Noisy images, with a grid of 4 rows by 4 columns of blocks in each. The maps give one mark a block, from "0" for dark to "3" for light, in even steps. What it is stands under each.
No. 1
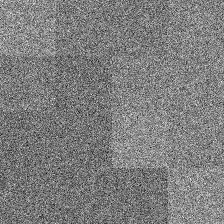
3112
1022
0032
0003
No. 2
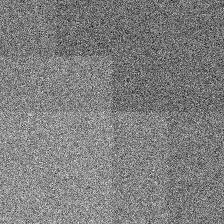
1000
2200
3321
3321
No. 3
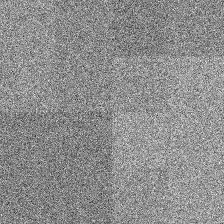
2101
2123
0033
0023
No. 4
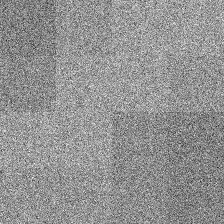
0233
1332
3310
2210
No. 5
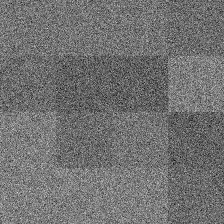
2221
1003
3120
3331
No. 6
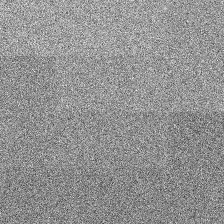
3332
1222
1110
0000
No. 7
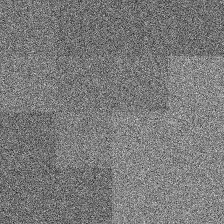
1000
2113
0233
0033
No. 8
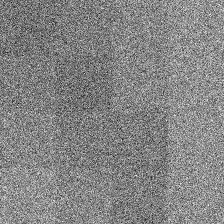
0123
1023
2113
3213
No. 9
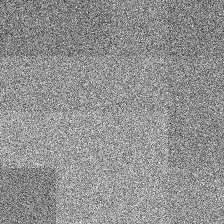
0010
2221
3331
0332
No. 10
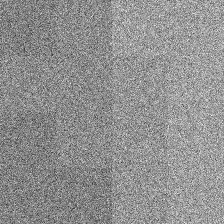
0133
1123
0123
0023
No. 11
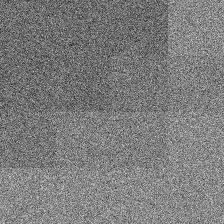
0003
0012
1223
3333
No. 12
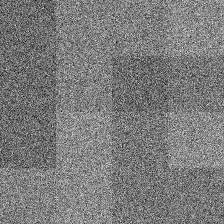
0223
0201
0313
2311
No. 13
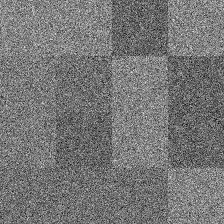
3303
2130
2030
1113
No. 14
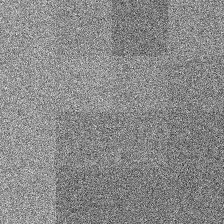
3202
3321
3110
3000
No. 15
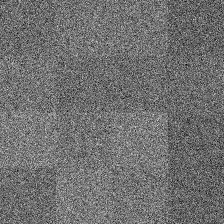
1220
2111
3230
1320
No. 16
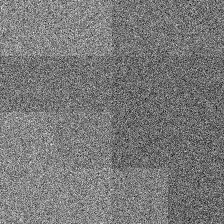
3311
1100
3200
3320
